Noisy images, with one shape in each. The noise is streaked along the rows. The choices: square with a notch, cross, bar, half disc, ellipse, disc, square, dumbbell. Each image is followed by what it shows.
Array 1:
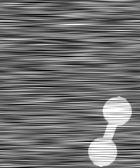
dumbbell
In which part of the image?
bottom right
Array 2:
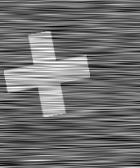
cross
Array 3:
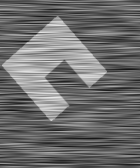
square with a notch
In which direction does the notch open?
down and right
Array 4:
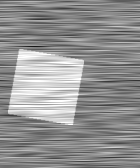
square
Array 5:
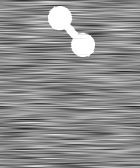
dumbbell
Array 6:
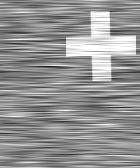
cross
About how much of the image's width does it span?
half
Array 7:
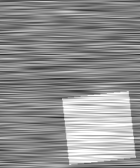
square
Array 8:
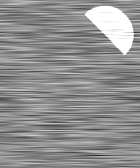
half disc
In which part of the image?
top right
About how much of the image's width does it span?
a third
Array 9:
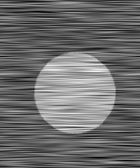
disc
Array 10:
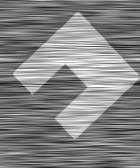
square with a notch
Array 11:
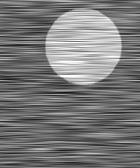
disc
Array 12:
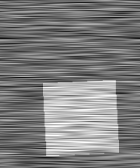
square
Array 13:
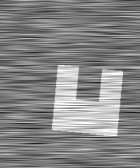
square with a notch
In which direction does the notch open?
up
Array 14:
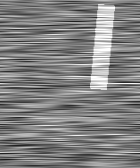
bar
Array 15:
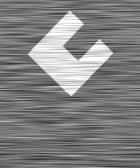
square with a notch
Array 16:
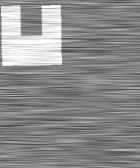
square with a notch
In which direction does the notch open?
up
